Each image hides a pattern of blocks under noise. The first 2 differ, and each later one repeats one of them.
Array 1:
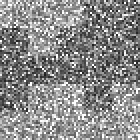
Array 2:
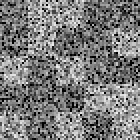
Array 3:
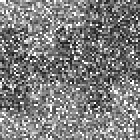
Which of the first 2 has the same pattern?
1
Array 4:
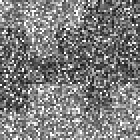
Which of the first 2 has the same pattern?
1
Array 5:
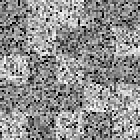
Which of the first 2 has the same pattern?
2
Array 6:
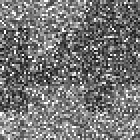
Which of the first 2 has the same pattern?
1
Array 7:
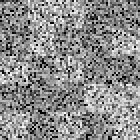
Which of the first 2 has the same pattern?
2
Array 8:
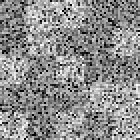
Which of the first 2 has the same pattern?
2
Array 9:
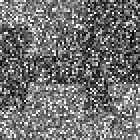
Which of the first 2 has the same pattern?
1
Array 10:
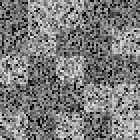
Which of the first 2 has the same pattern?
2
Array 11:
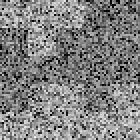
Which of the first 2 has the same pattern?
1
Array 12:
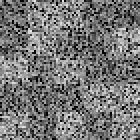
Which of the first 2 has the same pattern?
2
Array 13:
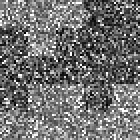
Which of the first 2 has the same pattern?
1
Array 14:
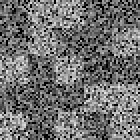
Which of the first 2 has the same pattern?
2
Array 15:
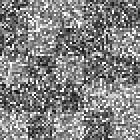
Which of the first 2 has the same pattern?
2
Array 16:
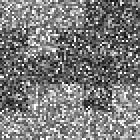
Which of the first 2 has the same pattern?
1
